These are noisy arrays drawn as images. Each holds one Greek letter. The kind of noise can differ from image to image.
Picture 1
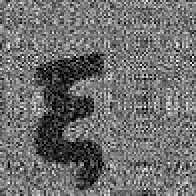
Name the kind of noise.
low rank plus noise
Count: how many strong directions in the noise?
three or four
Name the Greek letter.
xi
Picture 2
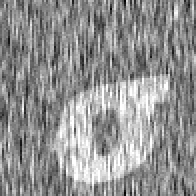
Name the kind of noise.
streaked along the columns
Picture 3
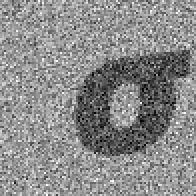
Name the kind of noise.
independent entries
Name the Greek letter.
sigma
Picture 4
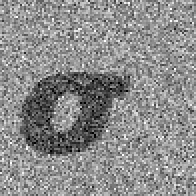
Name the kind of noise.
independent entries
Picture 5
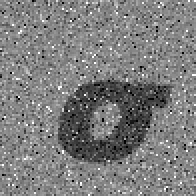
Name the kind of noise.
heavy tails
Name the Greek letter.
sigma
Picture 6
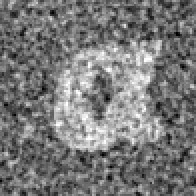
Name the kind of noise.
blotchy
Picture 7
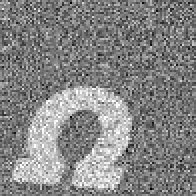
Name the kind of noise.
low rank plus noise
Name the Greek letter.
omega
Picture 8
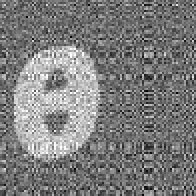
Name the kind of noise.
low rank plus noise
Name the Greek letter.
theta
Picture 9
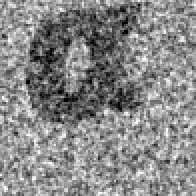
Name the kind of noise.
blotchy
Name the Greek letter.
alpha
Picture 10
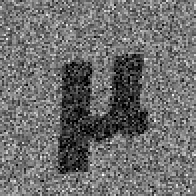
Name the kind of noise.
independent entries
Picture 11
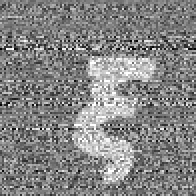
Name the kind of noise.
rows of uneven size
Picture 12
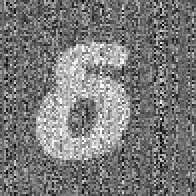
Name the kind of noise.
columns of uneven size
